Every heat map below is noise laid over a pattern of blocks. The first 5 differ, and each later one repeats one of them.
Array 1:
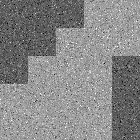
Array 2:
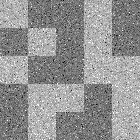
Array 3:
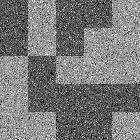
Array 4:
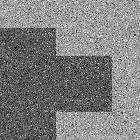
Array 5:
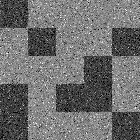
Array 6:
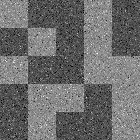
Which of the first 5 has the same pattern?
2
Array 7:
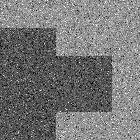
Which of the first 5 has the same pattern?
4
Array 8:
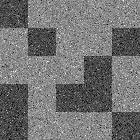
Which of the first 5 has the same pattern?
5
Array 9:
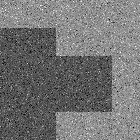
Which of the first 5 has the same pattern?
4
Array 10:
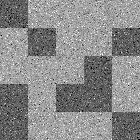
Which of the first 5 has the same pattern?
5
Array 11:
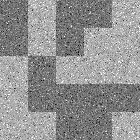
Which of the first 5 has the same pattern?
3
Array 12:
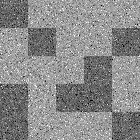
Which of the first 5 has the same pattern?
5
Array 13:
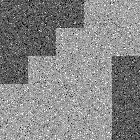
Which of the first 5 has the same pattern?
1
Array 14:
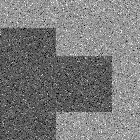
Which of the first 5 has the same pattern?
4
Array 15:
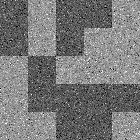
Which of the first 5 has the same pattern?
3
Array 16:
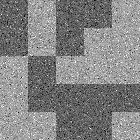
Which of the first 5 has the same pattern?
3
